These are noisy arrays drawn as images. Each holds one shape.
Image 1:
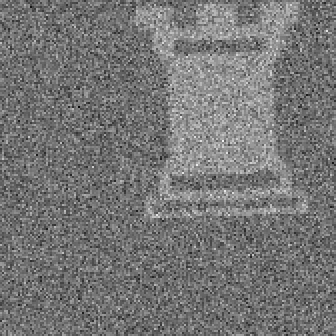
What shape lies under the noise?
chess rook
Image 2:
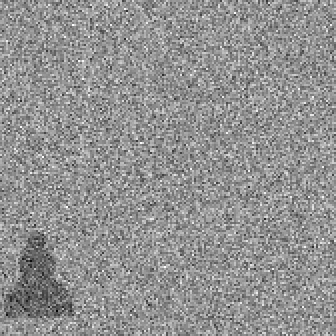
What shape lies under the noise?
chess pawn
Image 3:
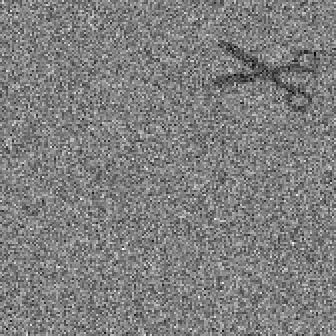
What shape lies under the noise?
pair of scissors
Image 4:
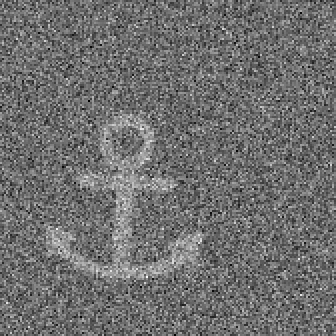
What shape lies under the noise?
anchor
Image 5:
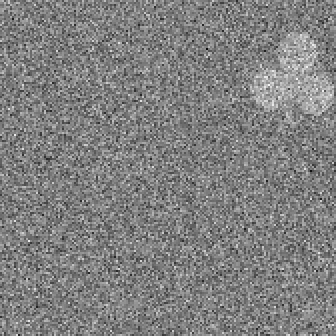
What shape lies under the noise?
club
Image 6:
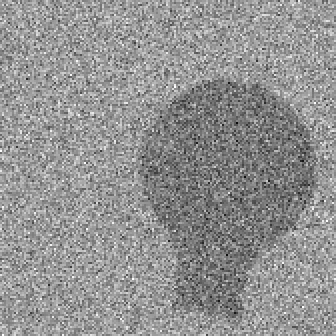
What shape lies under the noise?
light bulb
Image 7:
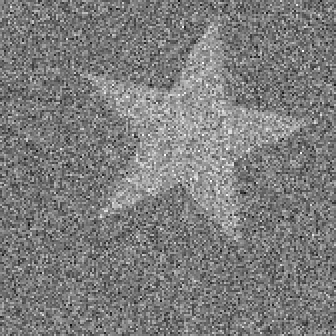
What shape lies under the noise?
star
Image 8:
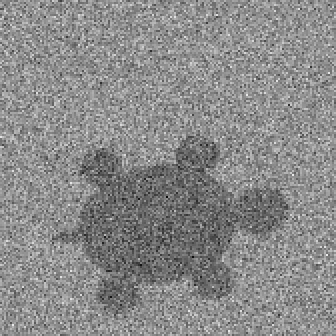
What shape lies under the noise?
turtle
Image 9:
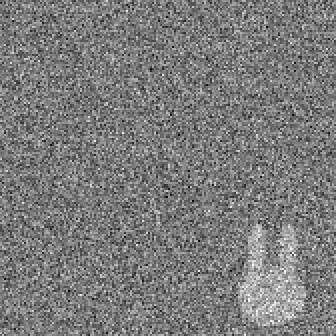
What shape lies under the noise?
rabbit's head
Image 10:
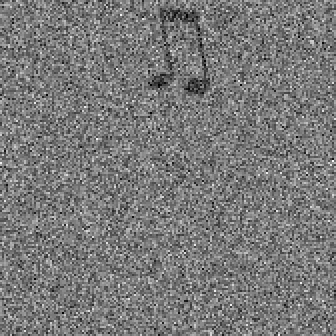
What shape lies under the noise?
pair of musical notes
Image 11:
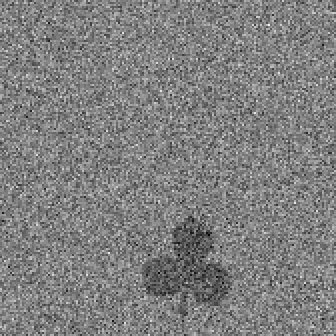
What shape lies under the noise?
club
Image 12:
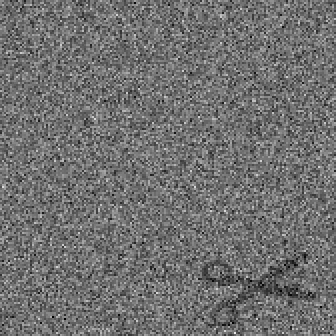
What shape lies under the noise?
pair of scissors
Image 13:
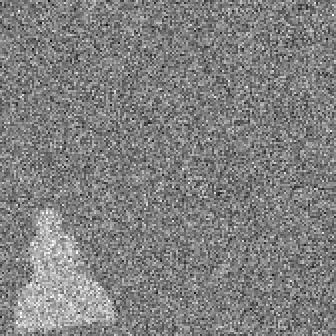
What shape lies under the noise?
chess pawn
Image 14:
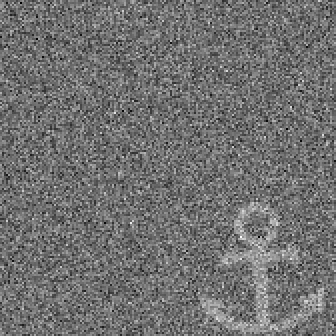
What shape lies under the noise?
anchor
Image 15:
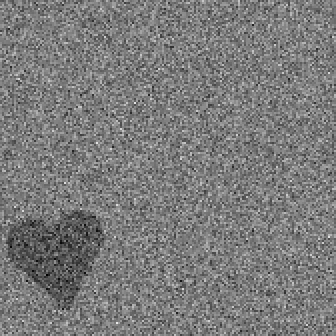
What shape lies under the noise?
heart
